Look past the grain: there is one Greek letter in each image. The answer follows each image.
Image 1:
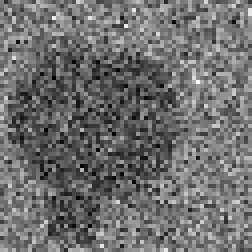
dark phi
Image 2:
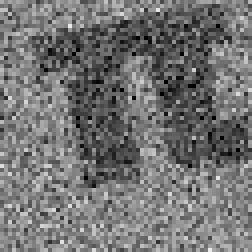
dark pi
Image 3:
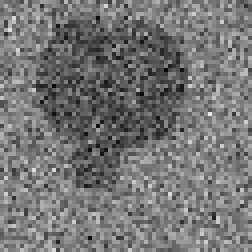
dark phi
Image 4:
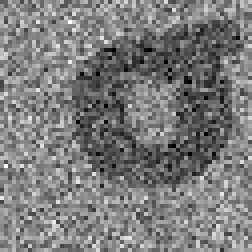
dark sigma
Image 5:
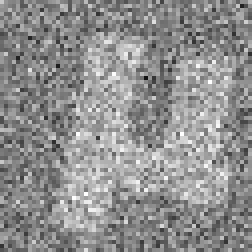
light mu
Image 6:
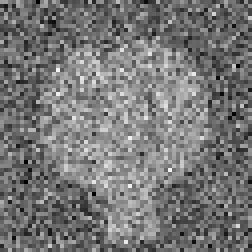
light phi
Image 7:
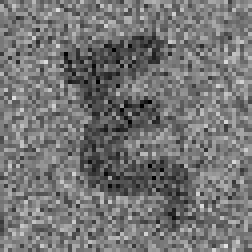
dark xi
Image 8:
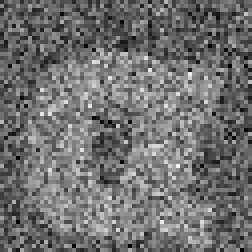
light alpha
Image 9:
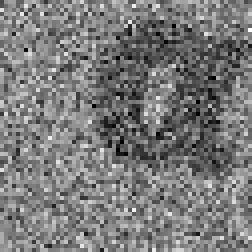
dark alpha
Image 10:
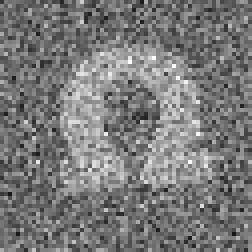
light omega
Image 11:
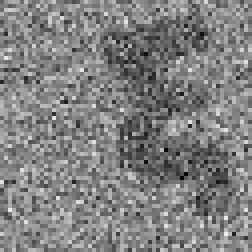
dark xi
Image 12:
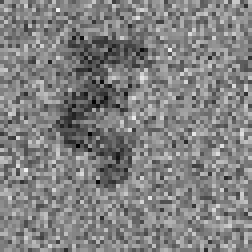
dark xi
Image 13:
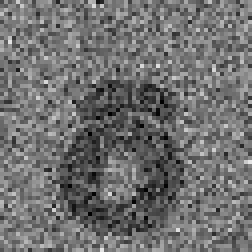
dark delta
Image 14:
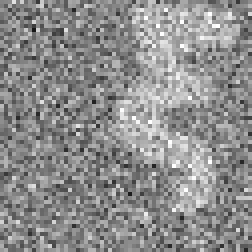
light xi
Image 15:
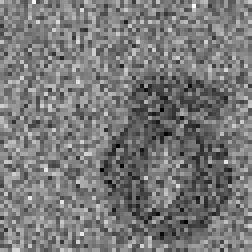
dark delta
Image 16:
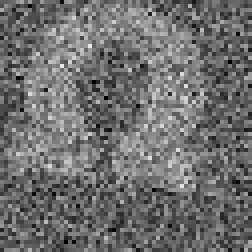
light omega
